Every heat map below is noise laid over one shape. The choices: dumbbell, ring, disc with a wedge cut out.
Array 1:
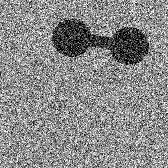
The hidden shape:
dumbbell
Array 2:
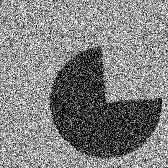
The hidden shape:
disc with a wedge cut out
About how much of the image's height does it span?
two thirds
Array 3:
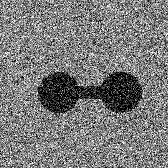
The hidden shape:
dumbbell
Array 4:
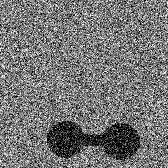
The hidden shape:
dumbbell
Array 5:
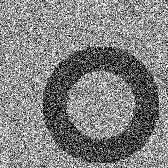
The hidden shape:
ring
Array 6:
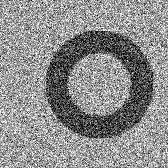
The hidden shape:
ring
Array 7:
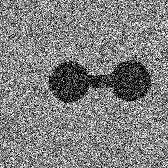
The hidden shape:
dumbbell
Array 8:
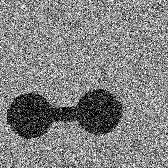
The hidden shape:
dumbbell
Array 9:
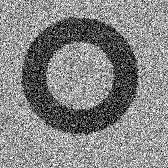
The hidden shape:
ring
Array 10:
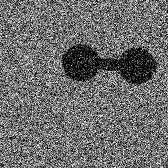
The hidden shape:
dumbbell
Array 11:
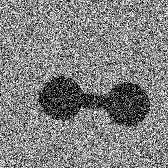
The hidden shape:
dumbbell
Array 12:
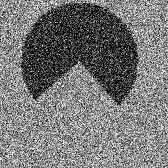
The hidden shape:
disc with a wedge cut out
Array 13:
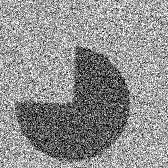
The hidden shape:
disc with a wedge cut out
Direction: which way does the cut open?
up and left
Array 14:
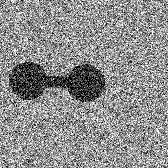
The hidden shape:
dumbbell
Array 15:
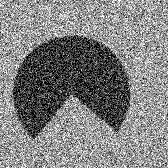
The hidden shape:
disc with a wedge cut out
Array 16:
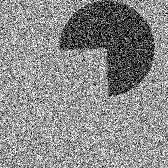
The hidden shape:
disc with a wedge cut out
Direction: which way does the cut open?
down and left
